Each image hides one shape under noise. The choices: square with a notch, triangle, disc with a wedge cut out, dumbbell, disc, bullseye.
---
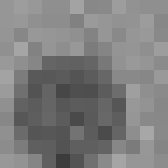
disc
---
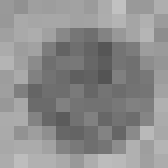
disc
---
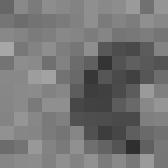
disc with a wedge cut out
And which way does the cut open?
right
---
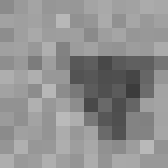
triangle
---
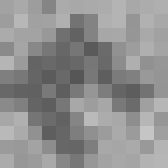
square with a notch
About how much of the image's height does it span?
nearly all
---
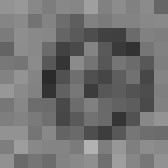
bullseye
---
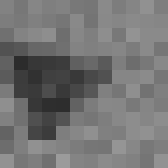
triangle
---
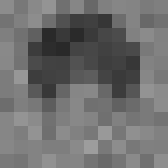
disc with a wedge cut out
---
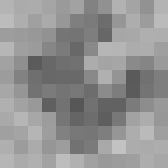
square with a notch
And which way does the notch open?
up and right
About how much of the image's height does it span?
nearly all
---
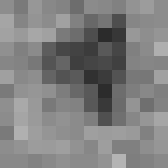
triangle
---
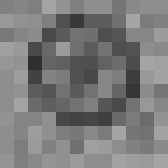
bullseye
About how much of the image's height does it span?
two thirds
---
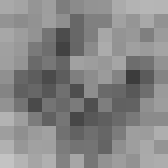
square with a notch
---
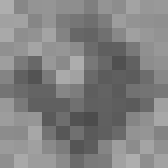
square with a notch
